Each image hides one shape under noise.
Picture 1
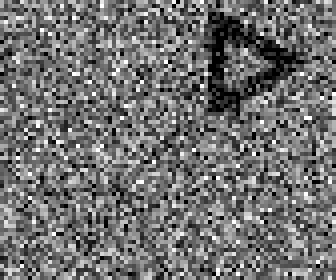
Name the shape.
triangle frame
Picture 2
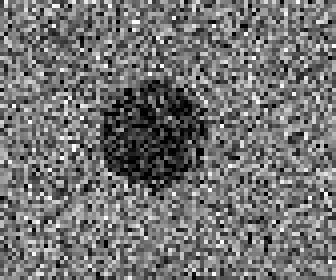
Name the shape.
disc
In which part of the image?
centre
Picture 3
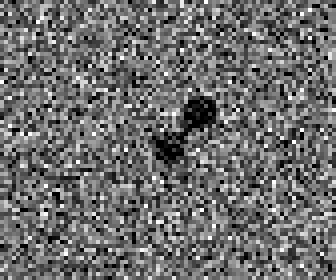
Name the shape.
dumbbell
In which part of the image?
centre
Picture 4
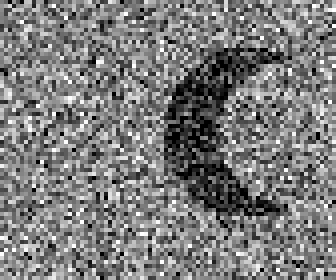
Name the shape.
crescent
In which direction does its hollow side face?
right
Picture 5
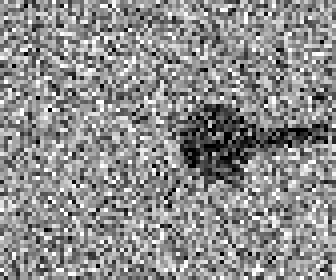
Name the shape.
lollipop
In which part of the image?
middle right
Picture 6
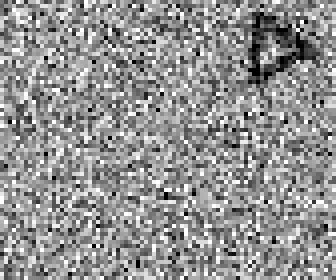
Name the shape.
triangle frame
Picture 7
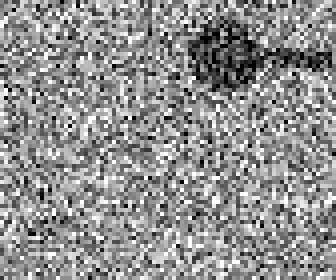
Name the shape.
lollipop
